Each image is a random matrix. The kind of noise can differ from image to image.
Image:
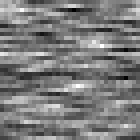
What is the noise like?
streaked along the rows
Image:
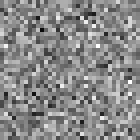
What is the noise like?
independent entries
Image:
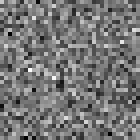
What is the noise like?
independent entries
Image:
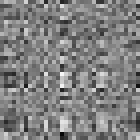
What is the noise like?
low rank plus noise
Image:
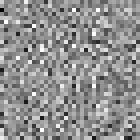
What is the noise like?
low rank plus noise
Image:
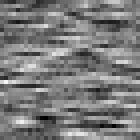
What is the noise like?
streaked along the rows
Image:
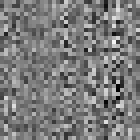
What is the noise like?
columns of uneven size
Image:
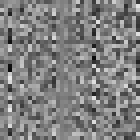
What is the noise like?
columns of uneven size
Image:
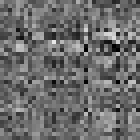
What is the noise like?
low rank plus noise
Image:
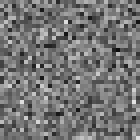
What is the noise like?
independent entries
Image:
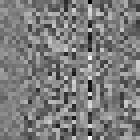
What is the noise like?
columns of uneven size
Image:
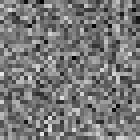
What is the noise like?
independent entries
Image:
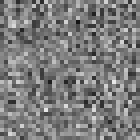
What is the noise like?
low rank plus noise
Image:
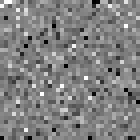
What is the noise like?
heavy tails
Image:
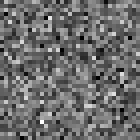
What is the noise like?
independent entries
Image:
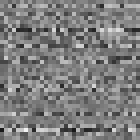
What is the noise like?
rows of uneven size
